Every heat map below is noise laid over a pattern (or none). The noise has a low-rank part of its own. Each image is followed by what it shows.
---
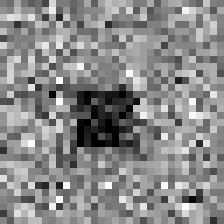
one block
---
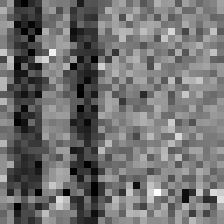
bands of columns
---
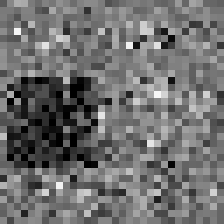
one block
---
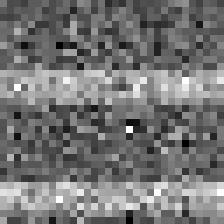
bands of rows
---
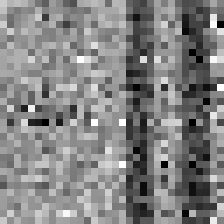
bands of columns
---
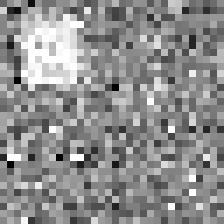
one block
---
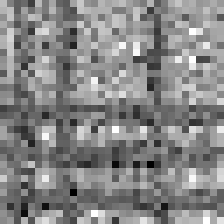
bands of rows crossing bands of columns
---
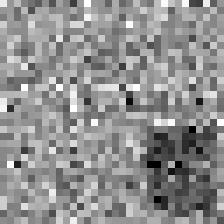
one block
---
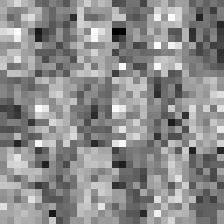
a checkerboard
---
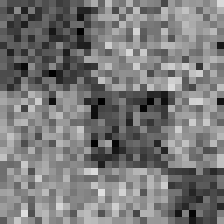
blocks along the diagonal
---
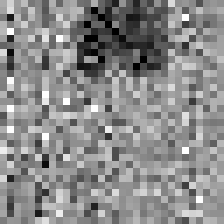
one block
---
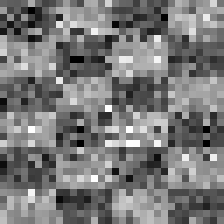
a checkerboard
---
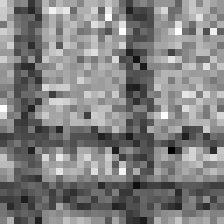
bands of rows crossing bands of columns
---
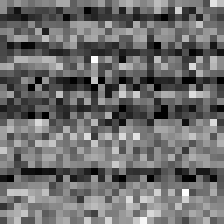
bands of rows
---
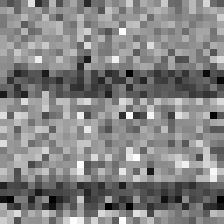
bands of rows
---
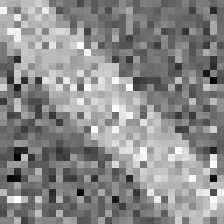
a diagonal band
